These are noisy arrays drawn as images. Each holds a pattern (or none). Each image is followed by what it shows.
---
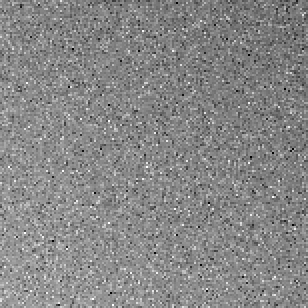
a smooth slope
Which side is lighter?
bottom left
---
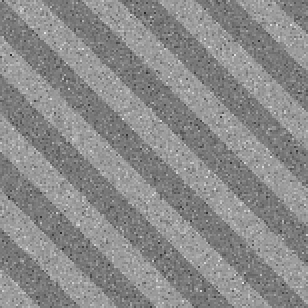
diagonal stripes
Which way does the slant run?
top left to bottom right
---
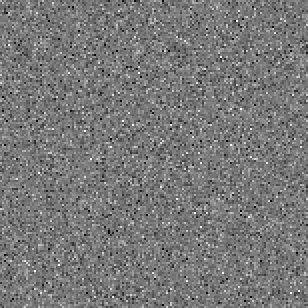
only noise
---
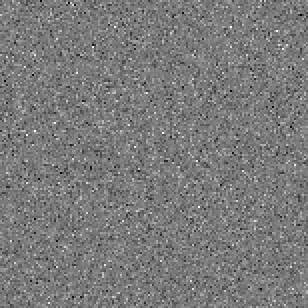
only noise
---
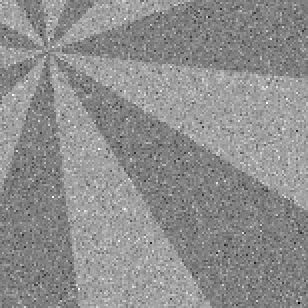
spokes from one point
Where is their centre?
top left
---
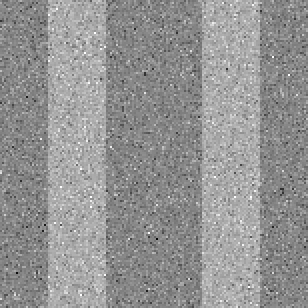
vertical stripes
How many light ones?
2
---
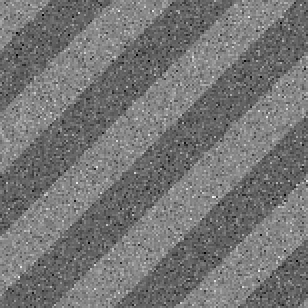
diagonal stripes
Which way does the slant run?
bottom left to top right
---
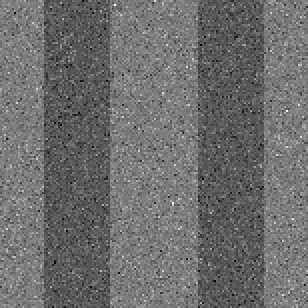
vertical stripes
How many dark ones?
2
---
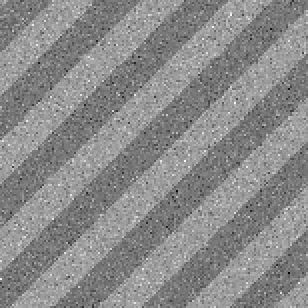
diagonal stripes
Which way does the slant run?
bottom left to top right
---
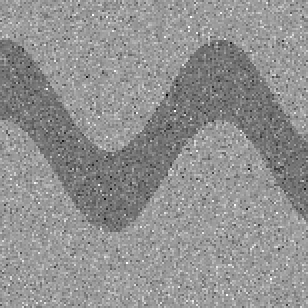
a wavy band
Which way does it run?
left to right
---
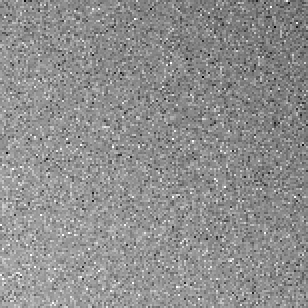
a smooth slope
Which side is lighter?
bottom left
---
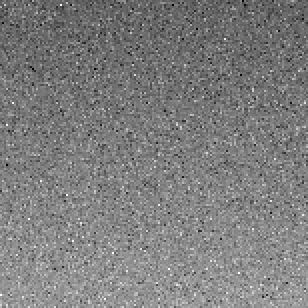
a smooth slope
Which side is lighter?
bottom
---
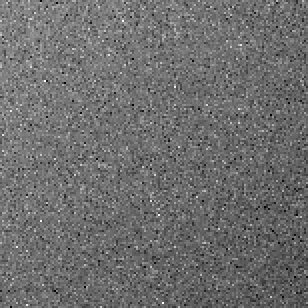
a smooth slope
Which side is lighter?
top left
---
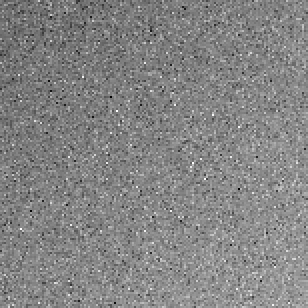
a smooth slope
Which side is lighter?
bottom right
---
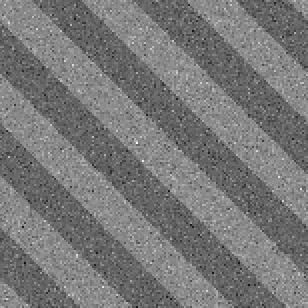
diagonal stripes
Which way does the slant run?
top left to bottom right
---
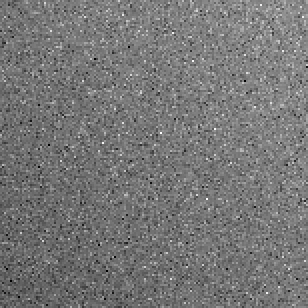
a smooth slope
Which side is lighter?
top right
